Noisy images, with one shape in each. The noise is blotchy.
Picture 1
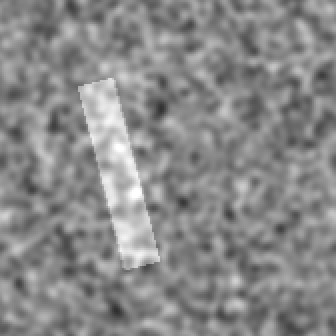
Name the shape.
bar
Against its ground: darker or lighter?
lighter
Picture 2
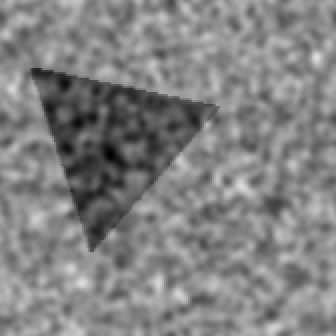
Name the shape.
triangle
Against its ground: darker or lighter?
darker
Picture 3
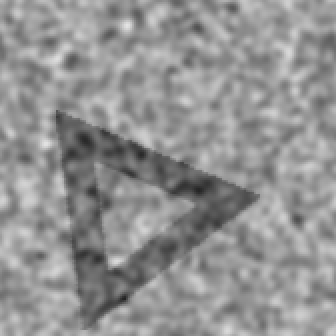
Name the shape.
triangle frame
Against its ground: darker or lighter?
darker
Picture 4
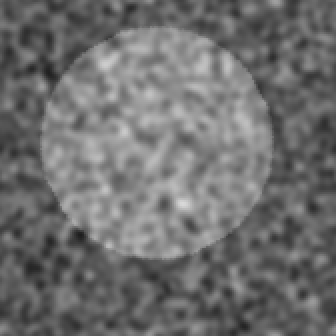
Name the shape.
disc
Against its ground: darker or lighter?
lighter
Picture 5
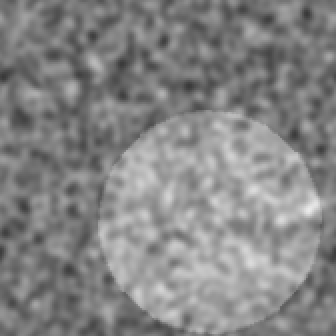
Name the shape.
disc
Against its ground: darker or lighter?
lighter
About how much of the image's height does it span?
two thirds
